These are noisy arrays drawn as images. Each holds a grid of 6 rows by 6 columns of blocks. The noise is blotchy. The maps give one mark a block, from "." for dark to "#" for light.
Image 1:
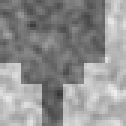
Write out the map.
. . . . . #
. . . . . #
. . . . . #
# . . . # #
# # . # # #
# # . # # #
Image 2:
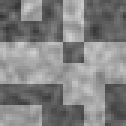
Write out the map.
. # . # . .
. . . # . .
# # # . # #
# # # # # #
. . . # # .
# # . . # .
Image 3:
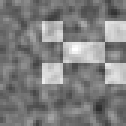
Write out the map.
. . . . . .
. . # . . #
. . . # # .
. . # . . #
. . . . . .
. . . . . .
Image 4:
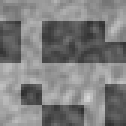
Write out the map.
# # # # # #
. # . . . #
. # . . . .
# # # # # #
# . # # # .
# # . . # .
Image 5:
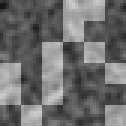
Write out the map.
. . . # # .
. . . # . .
. . # . # .
# . # . . #
# . # . . .
. # . . . #
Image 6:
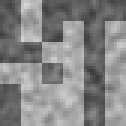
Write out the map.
. # . . . .
. # . # . #
. . # # . #
# # . # . #
. # # # . #
. # # # . #
